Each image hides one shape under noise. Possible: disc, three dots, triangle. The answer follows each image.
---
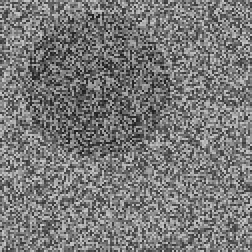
disc
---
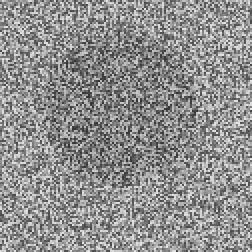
disc
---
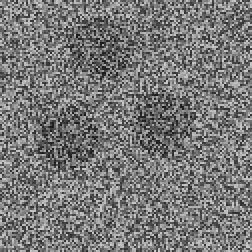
three dots
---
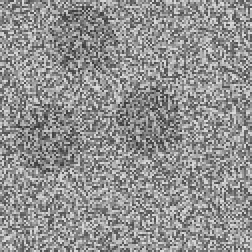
three dots
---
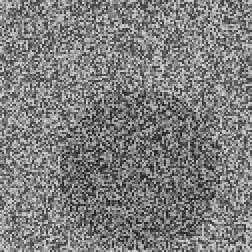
disc
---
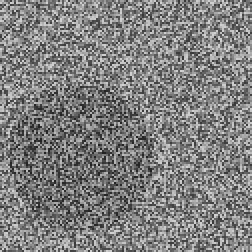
disc
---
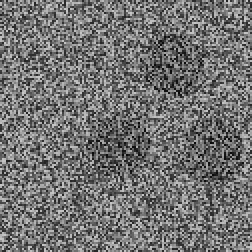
three dots
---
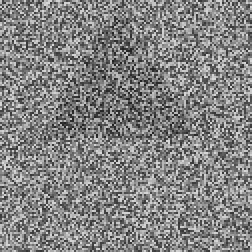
triangle
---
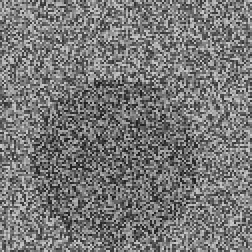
disc
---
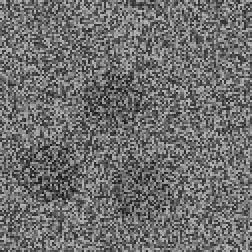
three dots
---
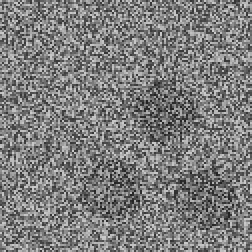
three dots
